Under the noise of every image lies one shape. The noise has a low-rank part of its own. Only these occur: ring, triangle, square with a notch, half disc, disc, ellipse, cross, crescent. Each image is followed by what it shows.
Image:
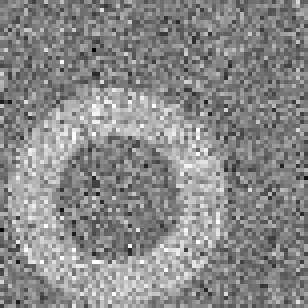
light ring
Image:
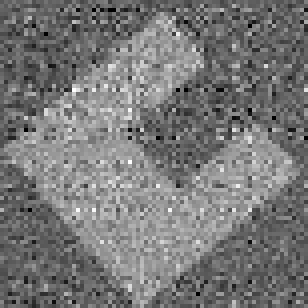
light square with a notch
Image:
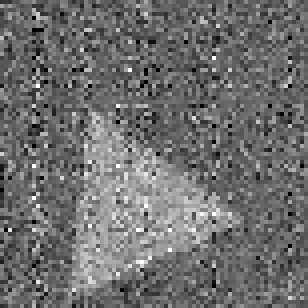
light triangle
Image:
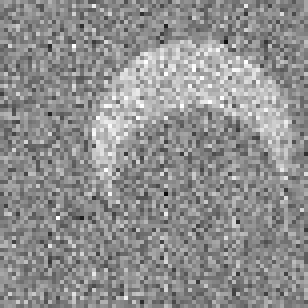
light crescent
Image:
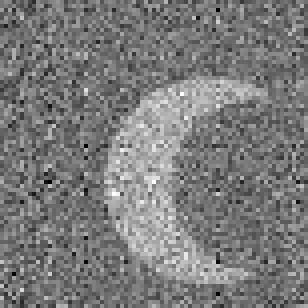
light crescent
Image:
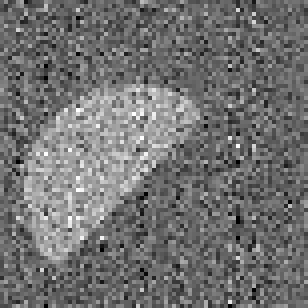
light half disc
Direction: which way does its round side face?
up and left
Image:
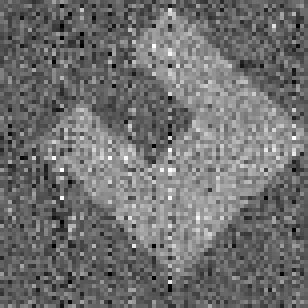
light square with a notch
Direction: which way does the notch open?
up and left
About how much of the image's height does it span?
nearly all
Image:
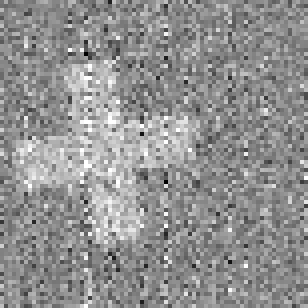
light cross
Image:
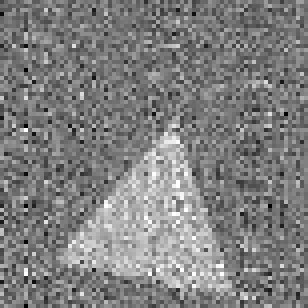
light triangle
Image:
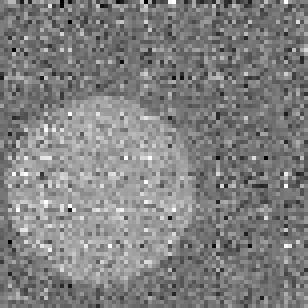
light disc
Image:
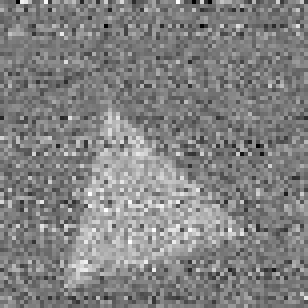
light triangle
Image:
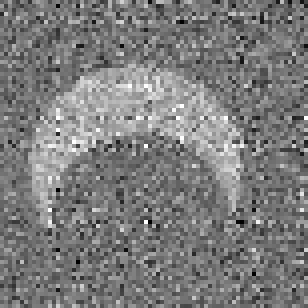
light crescent
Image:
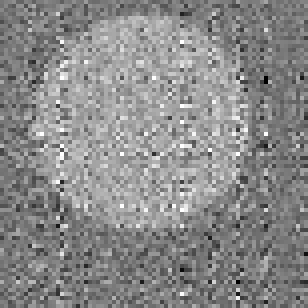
light disc
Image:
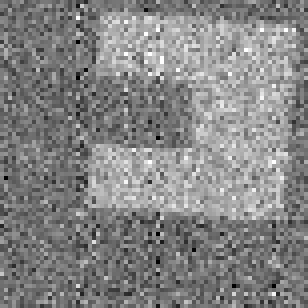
light square with a notch
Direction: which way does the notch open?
left
